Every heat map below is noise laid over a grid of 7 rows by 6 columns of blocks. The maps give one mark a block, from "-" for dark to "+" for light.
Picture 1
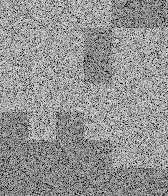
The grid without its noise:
+ + + + - -
+ + + - + +
+ + + - + +
+ + + + + +
- + - + + +
- - - - + +
- - - - - -
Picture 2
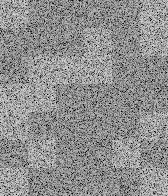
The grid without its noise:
+ - - - - +
- - - + - +
- + + + - -
+ + - - - -
+ - - - - +
- + - - + -
+ - - - - +
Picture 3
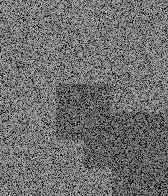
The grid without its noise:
+ + + + + +
+ + + + + +
+ + + + + +
+ + - - + +
+ + - - - -
+ + + - - -
+ + + + - -
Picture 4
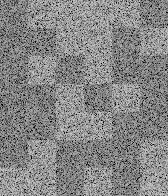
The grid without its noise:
- + + + + -
- - + + - +
- + - + - -
- - + - + -
- - + + - -
- + - - - +
+ + - + - +
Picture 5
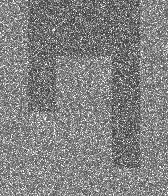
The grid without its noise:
+ - - - - +
+ - - - - +
+ - + + - +
+ - + + - +
+ + + + - +
+ + + + - +
+ + + + + +
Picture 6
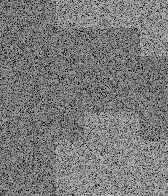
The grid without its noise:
- - + + + +
- - - - - +
- - - - - -
- - - - - -
- - - + + -
- - + + + +
- - + + + +
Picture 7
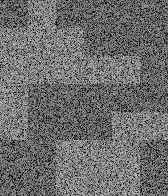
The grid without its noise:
- + - - - -
+ + + - - -
+ + + + + -
+ - - - - -
+ - - - + +
- - + + + -
- - + + + -
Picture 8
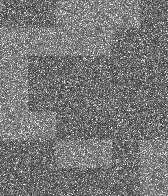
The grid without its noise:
- - + + + -
+ + + + - -
+ - - - - -
+ - - - - -
+ + - - - -
- - + + - +
- - - - - +
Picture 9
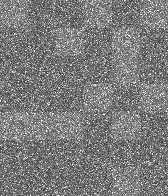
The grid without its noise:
+ - - + - +
- - + - + -
- - - - + -
- - - + - +
+ + + - + -
- - - - - -
- - - - + -
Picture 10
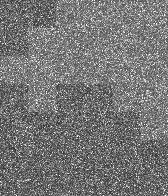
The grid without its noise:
- - + + + +
- + + + + +
+ + + + + +
- + - - + +
- - - - - +
- - - - - -
- - - - - -
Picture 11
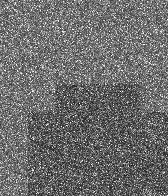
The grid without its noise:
+ + + + + +
+ + + + + +
+ + + + + +
+ + - - - +
+ - - - - -
+ - - - - -
+ - - - - -
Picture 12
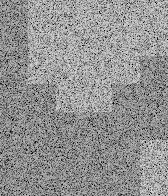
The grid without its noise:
- + + + + +
- + + + + +
- + + + + -
- - + + - -
- - - - - -
- - - - - +
- - - - - +
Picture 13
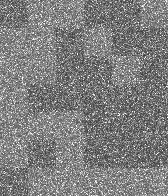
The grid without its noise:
- + + - - +
+ + - + - -
+ + - - + -
+ - - - - -
+ + + - - -
+ - + - - -
- + + + + +
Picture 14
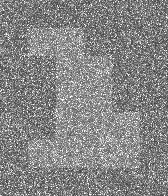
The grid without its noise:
- - - - - -
- + + - - -
- - + + - -
- - + + - -
- - + + + -
- + + + + -
- - - - - -
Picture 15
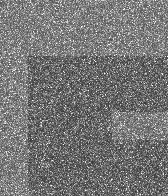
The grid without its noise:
+ + + + + +
+ + + + + +
+ - - - - -
+ - - - - -
+ - - - + +
+ - - - - -
+ - - - - -
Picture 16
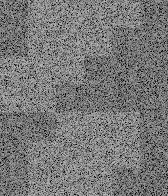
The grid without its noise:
- + + + + -
- + + + - -
+ + + - - -
+ + - - - -
- - + + + -
- + + + + -
- + + + - -
